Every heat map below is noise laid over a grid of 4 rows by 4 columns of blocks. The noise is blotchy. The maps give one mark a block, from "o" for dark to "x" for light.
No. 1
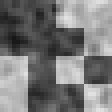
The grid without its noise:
ooxx
ooox
xoxo
xoox
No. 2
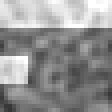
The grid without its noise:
xxxx
oooo
xooo
oooo
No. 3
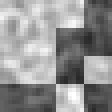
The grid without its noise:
xxxo
xxoo
xxox
ooxo
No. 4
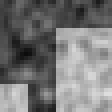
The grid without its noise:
oooo
ooxx
ooxx
xoxx
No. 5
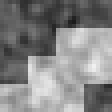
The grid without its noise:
oooo
ooxx
oxxx
xxxo
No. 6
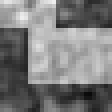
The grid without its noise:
xxoo
oxxx
oxxx
oooo
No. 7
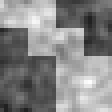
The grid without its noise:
xxoo
oxxo
ooxx
ooxx
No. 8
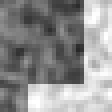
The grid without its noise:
ooox
ooox
ooox
oxxx
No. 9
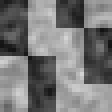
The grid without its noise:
oxox
oxxo
xoxo
xoxx
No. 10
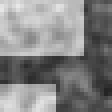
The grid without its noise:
xxxo
xxxo
oooo
xxoo
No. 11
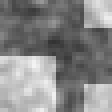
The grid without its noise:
ooox
oooo
xxoo
xxox
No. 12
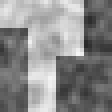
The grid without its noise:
xxxo
oxxo
oxoo
oxoo
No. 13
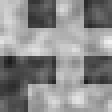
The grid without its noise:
xoxo
xxxx
ooxo
oxxx
